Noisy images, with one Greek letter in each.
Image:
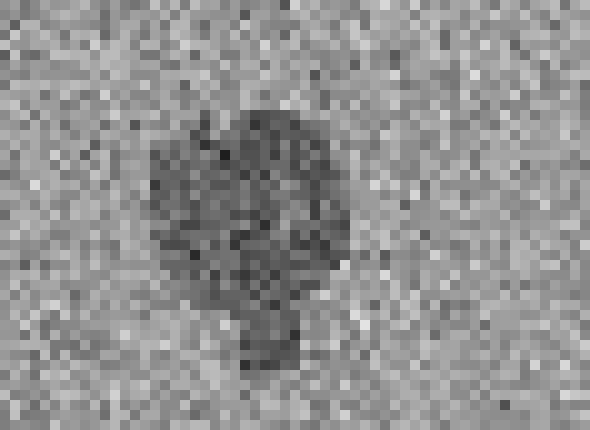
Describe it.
dark phi
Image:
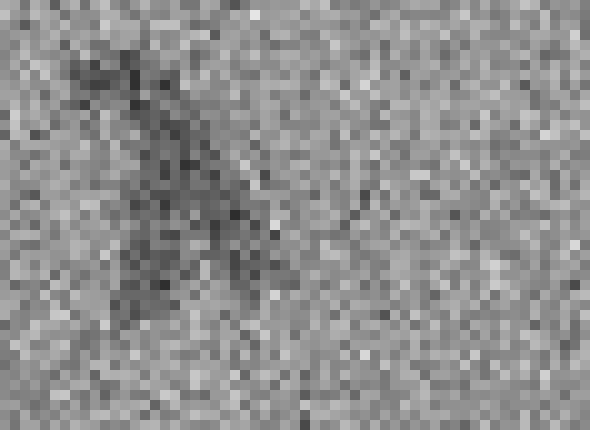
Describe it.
dark lambda
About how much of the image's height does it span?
two thirds
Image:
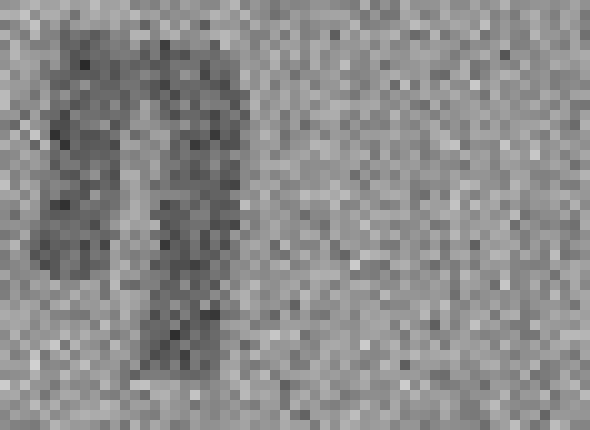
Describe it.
dark eta
